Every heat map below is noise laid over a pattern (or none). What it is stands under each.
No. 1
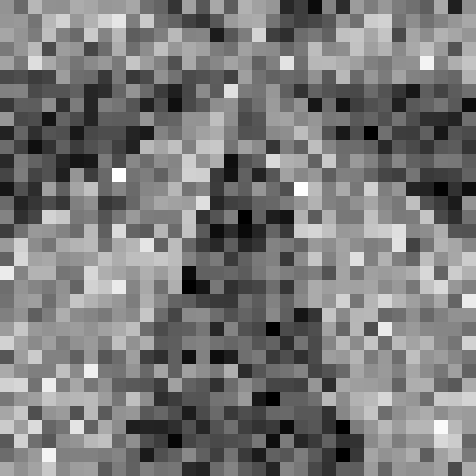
spokes from one point
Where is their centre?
top middle
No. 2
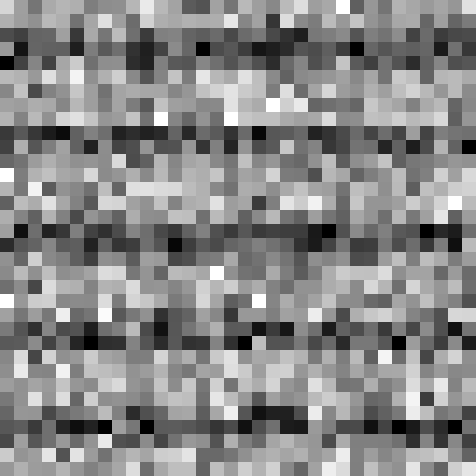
horizontal stripes
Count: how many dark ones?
5
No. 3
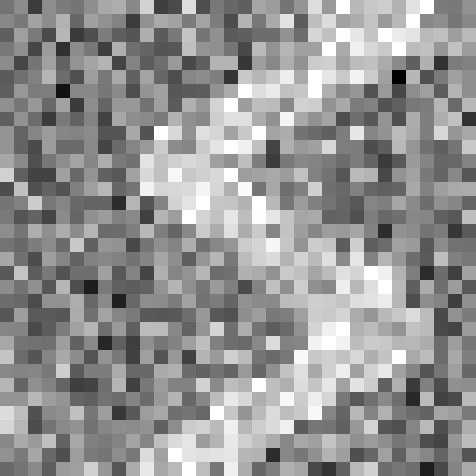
a wavy band
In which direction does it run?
top to bottom
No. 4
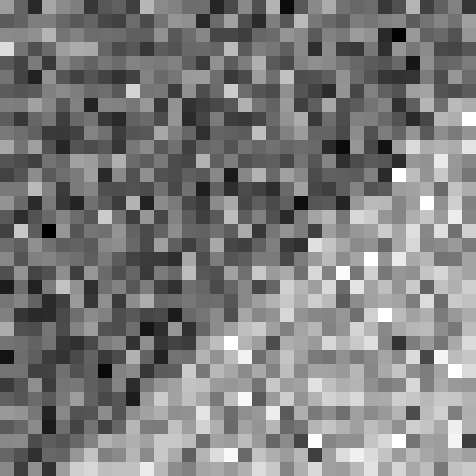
a sharp edge
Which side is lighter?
bottom right
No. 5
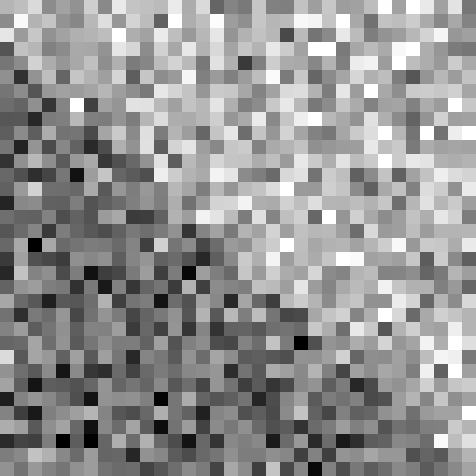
a sharp edge
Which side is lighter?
top right
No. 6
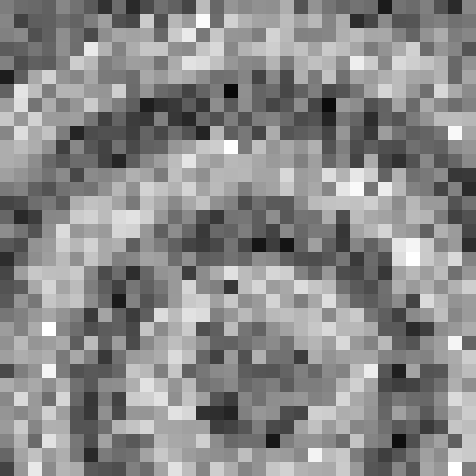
rings round one point
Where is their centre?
bottom middle
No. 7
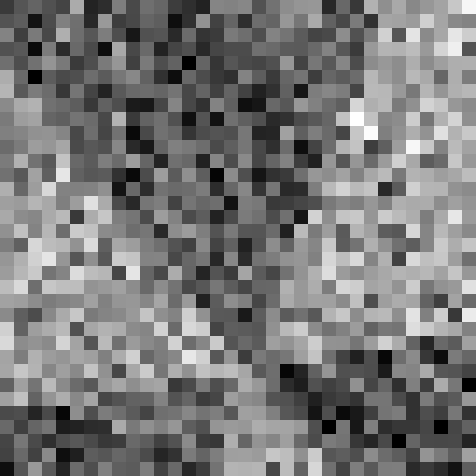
spokes from one point
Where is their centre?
bottom middle
